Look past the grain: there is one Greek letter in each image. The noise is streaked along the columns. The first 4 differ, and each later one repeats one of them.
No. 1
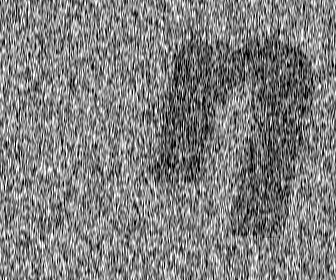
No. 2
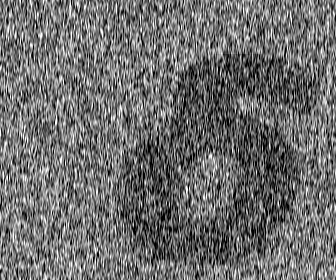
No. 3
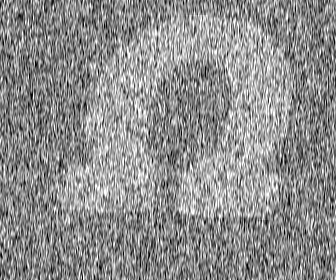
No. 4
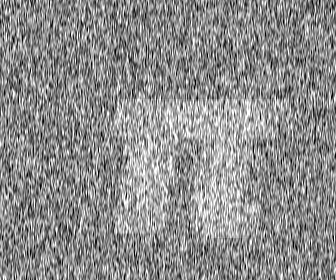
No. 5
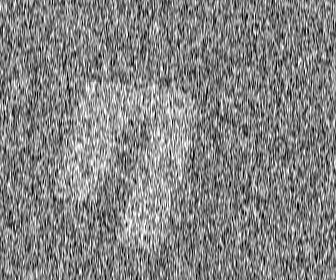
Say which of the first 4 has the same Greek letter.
1
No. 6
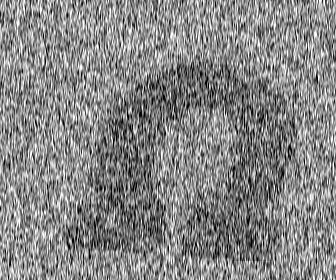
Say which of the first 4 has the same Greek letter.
3
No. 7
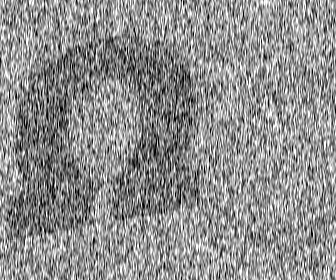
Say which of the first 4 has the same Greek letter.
3
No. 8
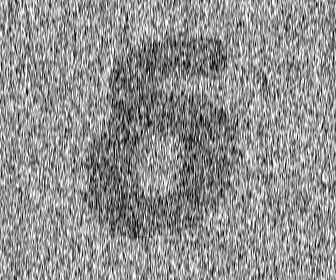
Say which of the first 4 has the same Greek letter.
2
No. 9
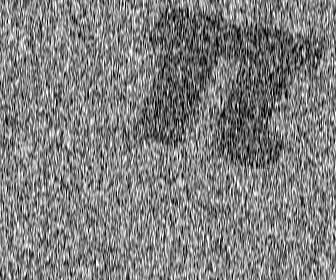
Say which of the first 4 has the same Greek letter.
4
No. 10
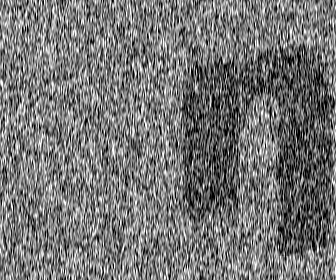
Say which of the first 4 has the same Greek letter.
1
